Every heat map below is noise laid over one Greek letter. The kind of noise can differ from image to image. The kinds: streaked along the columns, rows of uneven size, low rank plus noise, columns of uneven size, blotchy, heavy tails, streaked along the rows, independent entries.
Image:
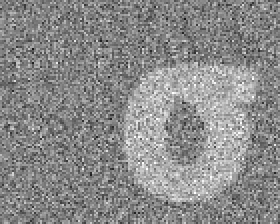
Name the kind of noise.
low rank plus noise
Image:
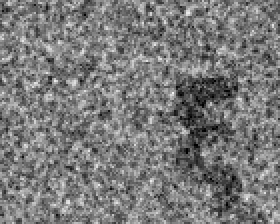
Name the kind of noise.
blotchy
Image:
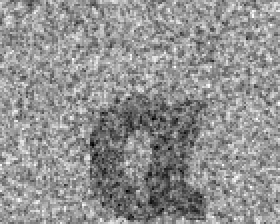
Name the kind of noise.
blotchy
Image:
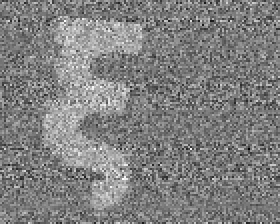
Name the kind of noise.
rows of uneven size
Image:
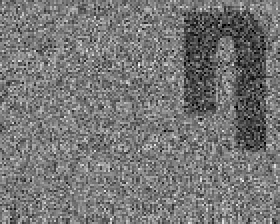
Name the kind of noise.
low rank plus noise
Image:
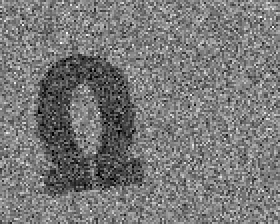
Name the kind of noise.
independent entries
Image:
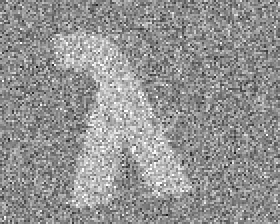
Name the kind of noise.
independent entries
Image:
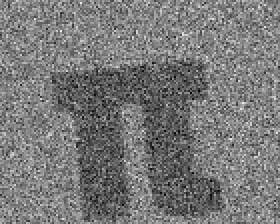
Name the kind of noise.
independent entries
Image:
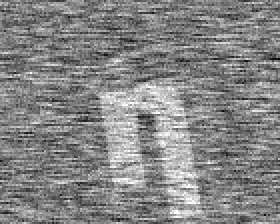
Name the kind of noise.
streaked along the rows
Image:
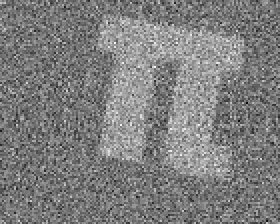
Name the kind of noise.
low rank plus noise
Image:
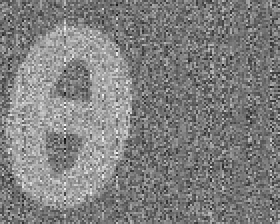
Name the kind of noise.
columns of uneven size
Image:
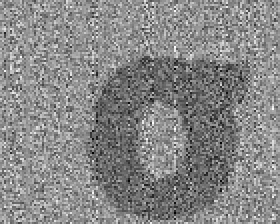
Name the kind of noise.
columns of uneven size
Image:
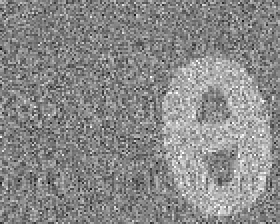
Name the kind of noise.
low rank plus noise
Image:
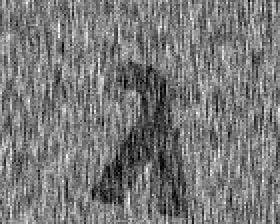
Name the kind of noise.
streaked along the columns
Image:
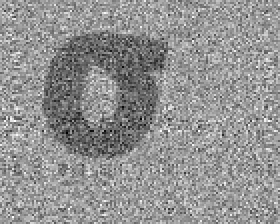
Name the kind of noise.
low rank plus noise
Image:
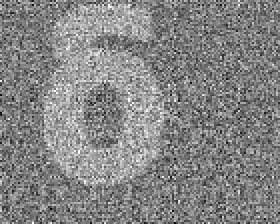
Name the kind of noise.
low rank plus noise
